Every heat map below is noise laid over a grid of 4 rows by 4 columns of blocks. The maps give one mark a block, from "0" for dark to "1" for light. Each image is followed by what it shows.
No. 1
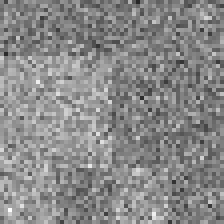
0000
1100
1100
1010
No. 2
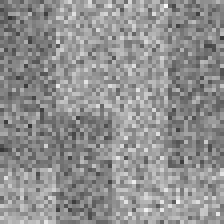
0110
0110
0010
1011
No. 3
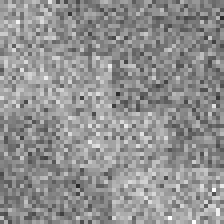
1000
1100
0110
0011
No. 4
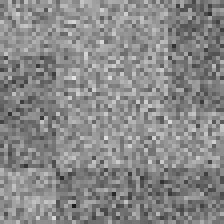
1110
0110
0111
1000
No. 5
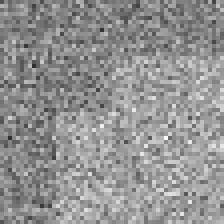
0000
0011
0111
0111
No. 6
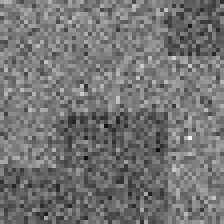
1110
1111
1001
0001
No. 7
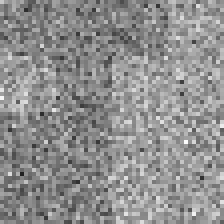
0001
1011
0011
0011
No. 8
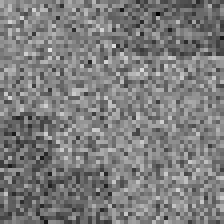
1100
1111
0111
0011
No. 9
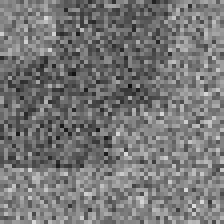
1001
0001
0011
1111
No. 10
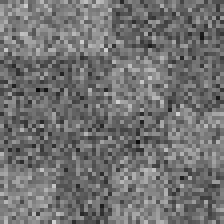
1100
0010
0001
1010
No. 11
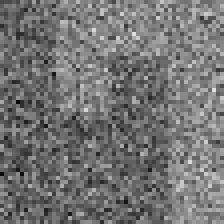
0111
0101
0001
0001
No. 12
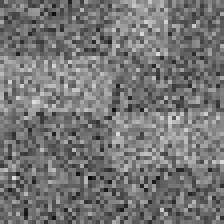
0010
1100
0011
0000
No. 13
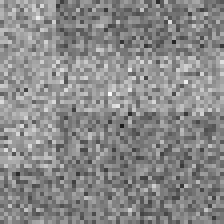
1000
1111
1000
0000
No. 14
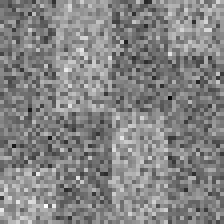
0101
0100
0010
1010
